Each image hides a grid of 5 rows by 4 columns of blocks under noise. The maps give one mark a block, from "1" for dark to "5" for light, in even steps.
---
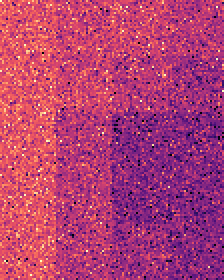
5 4 4 3
5 4 3 2
5 3 1 1
5 3 1 1
5 3 2 1
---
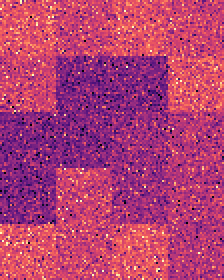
5 4 5 4
4 1 1 5
1 1 2 3
1 4 2 3
5 4 5 3
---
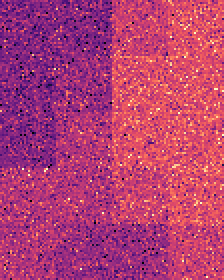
1 1 4 5
1 2 5 5
1 3 5 5
3 3 4 5
3 2 2 4
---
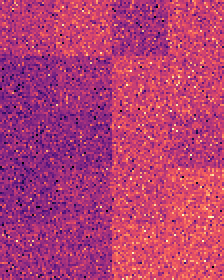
3 4 2 4
1 2 4 4
1 1 4 3
1 2 4 5
2 2 5 5
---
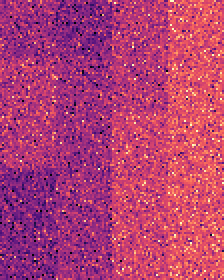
2 1 3 5
3 2 3 5
3 2 4 5
1 2 4 5
1 2 4 5
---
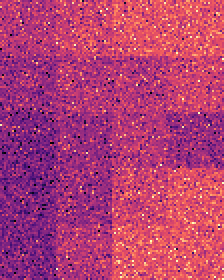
3 4 5 5
2 3 3 4
1 2 3 2
1 2 4 5
1 3 5 5
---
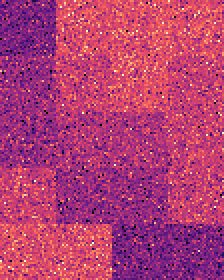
1 5 5 5
2 4 5 4
2 3 3 4
4 2 2 4
5 5 1 1
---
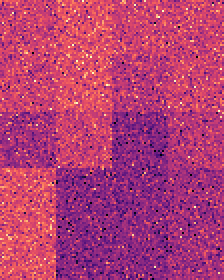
4 5 4 4
4 5 3 4
2 4 1 3
5 1 1 2
5 1 1 2
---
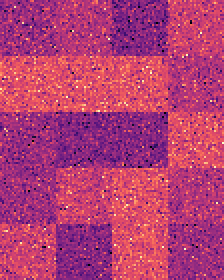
2 3 1 4
5 5 5 3
2 1 1 5
2 4 5 3
4 1 5 2
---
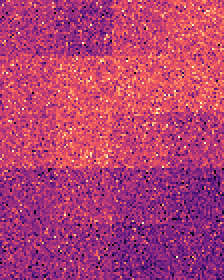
3 2 4 5
4 5 5 5
4 5 4 3
2 3 2 1
2 2 1 1
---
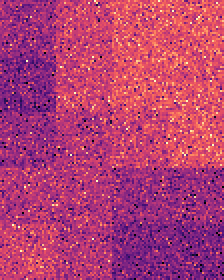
2 4 5 5
1 4 5 5
2 3 4 5
3 3 2 2
4 3 1 1
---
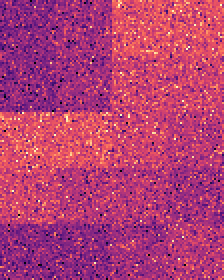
1 2 5 5
1 2 4 4
5 5 4 3
4 3 3 2
1 1 2 3
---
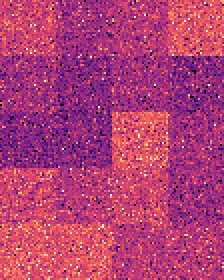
4 2 3 5
2 1 2 1
1 1 5 2
4 3 4 2
5 5 3 3
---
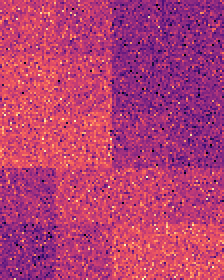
4 3 1 1
5 4 1 1
5 5 2 1
2 4 4 3
1 3 5 5
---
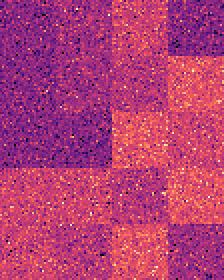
1 2 4 1
1 2 3 5
1 1 5 4
4 4 3 5
4 3 5 2
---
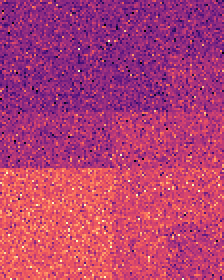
1 1 1 1
1 1 1 2
2 2 3 3
5 5 4 4
5 5 4 3
